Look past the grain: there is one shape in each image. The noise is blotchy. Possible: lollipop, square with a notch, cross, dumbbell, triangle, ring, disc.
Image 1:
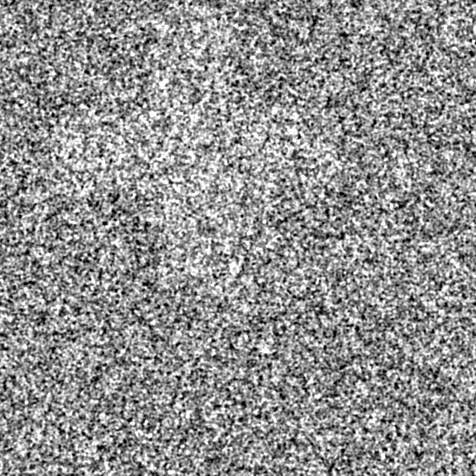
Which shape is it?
cross
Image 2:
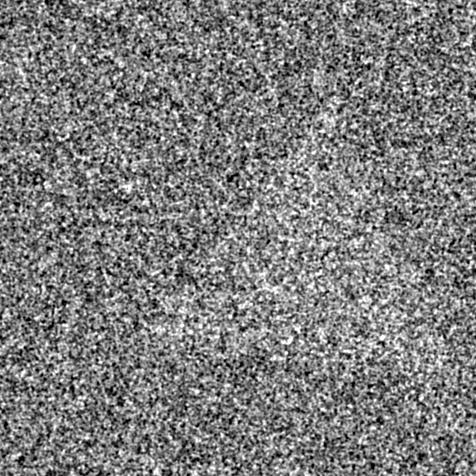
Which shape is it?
triangle
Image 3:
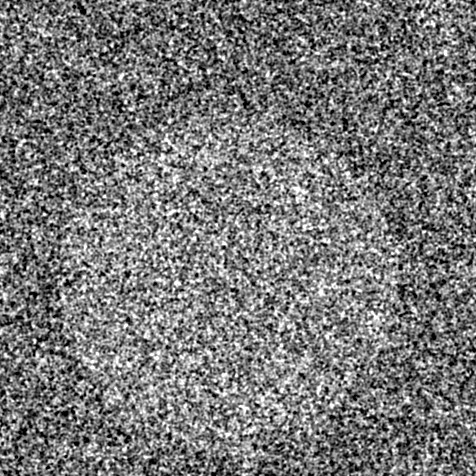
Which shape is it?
disc
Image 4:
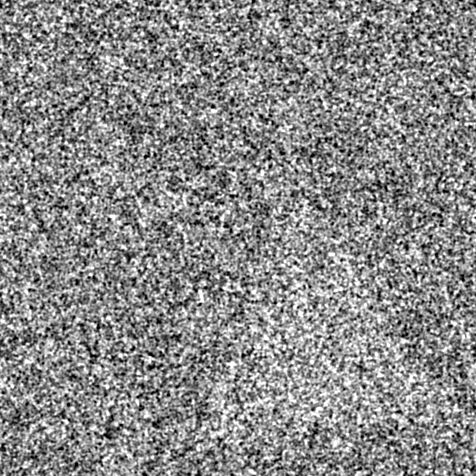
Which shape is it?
triangle
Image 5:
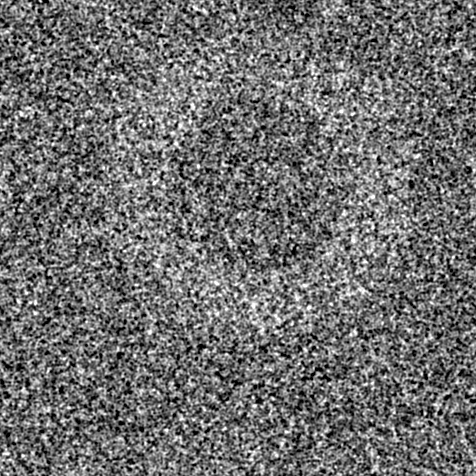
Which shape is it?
ring
